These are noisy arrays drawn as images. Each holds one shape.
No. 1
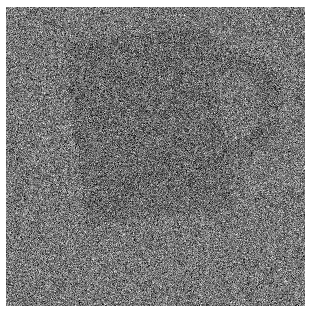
dark cup
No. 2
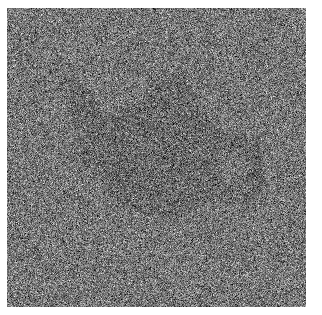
dark teapot
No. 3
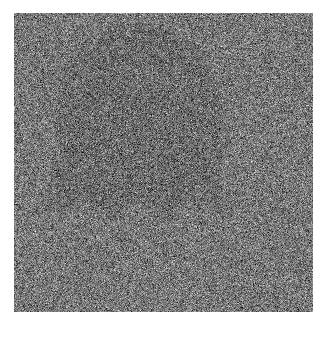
dark ghost
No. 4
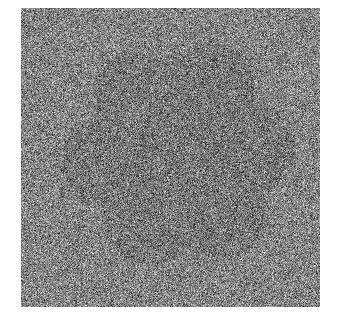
dark flower
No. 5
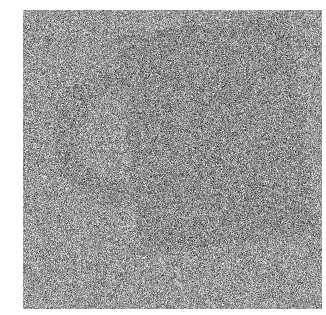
dark cup
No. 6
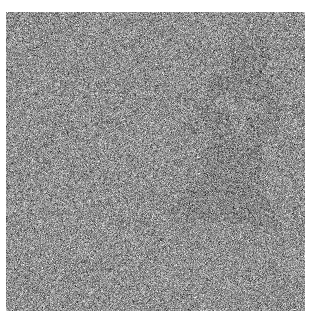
dark chess bishop
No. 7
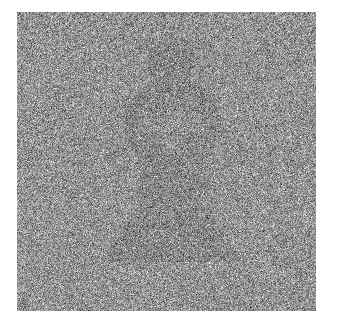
dark chess bishop
